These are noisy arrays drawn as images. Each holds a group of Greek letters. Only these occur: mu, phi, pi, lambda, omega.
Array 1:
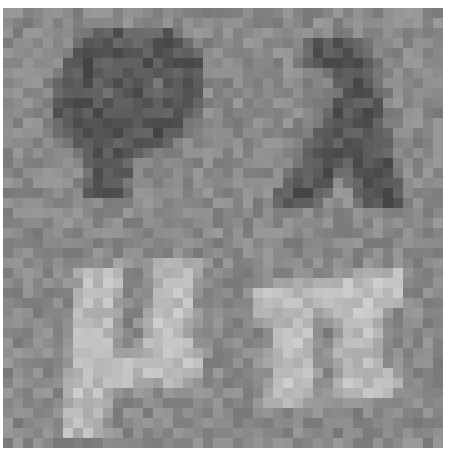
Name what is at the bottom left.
mu
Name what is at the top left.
phi
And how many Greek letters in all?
4
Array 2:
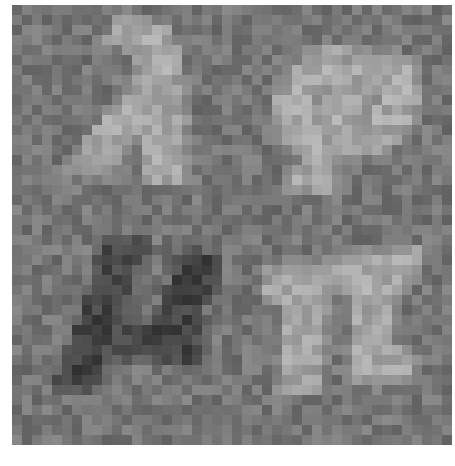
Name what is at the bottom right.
pi
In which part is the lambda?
top left
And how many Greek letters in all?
4
